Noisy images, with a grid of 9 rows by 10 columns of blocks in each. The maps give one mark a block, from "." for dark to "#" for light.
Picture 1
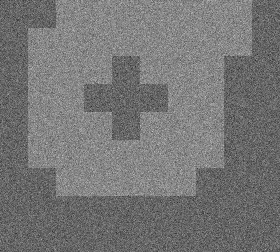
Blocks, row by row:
. . # # # # # # # .
. # # # # # # # # .
. # # # . # # # . .
. # # . . . # # . .
. # # # . # # # . .
. # # # # # # # . .
. . # # # # # . . .
. . . . . . . . . .
. . . . . . . . . .
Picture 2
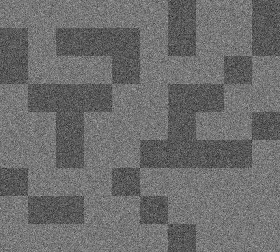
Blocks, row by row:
# # # # # # . # # .
. # . . . # . # # .
. # # # . # # # . #
# . . . # # . . # #
# # . # # # . # # .
# # . # # . . . . #
. # # # . # # # # #
# . . # # . # # # #
# # # # # # . # # #
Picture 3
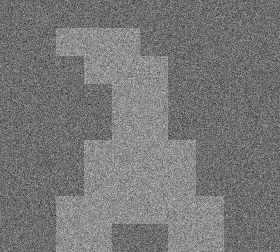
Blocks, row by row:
. . . . . . . . . .
. . # # # . . . . .
. . . # # # . . . .
. . . . # # . . . .
. . . . # # . . . .
. . . # # # # . . .
. . . # # # # . . .
. . # # # # # # . .
. . # # . . # # . .
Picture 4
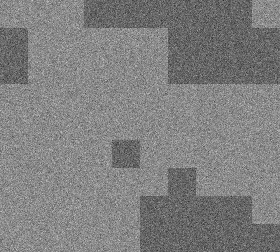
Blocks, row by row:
# # # . . . . . . #
. # # # # # . . . .
. # # # # # . . . .
# # # # # # # # # #
# # # # # # # # # #
# # # # . # # # # #
# # # # # # . # # #
# # # # # . . . . #
# # # # # . . . . .
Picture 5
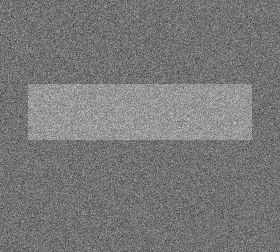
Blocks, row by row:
. . . . . . . . . .
. . . . . . . . . .
. . . . . . . . . .
. # # # # # # # # .
. # # # # # # # # .
. . . . . . . . . .
. . . . . . . . . .
. . . . . . . . . .
. . . . . . . . . .
